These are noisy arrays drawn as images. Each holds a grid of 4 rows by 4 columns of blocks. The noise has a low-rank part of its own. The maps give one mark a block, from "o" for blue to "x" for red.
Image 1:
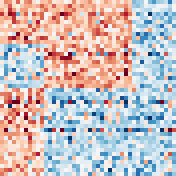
x x x o
o x x o
x o o o
x o o o
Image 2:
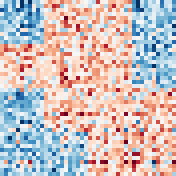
o x x o
x x x o
o x x x
o o x x
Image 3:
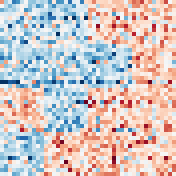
o o x x
o o o x
x o x x
o x x x
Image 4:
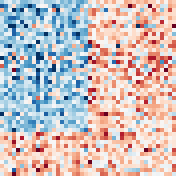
o o x x
o o x x
o o x x
x x x x
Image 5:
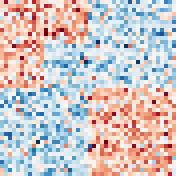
x x o o
x o o o
o o x x
o o x x
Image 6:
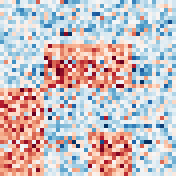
o o o o
o x x o
x o o o
x o x o
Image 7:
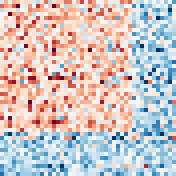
x x x o
x x x o
x x x o
o o o o
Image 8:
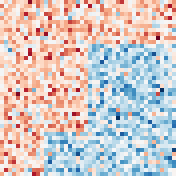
x x x x
x x o o
x x o o
x o o o
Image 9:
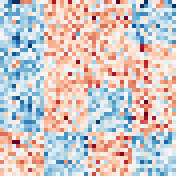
o x x o
o x x x
o x o x
x o x o
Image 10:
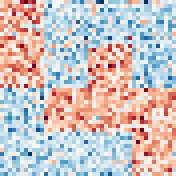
x o o o
x o x o
o x x x
o o o x
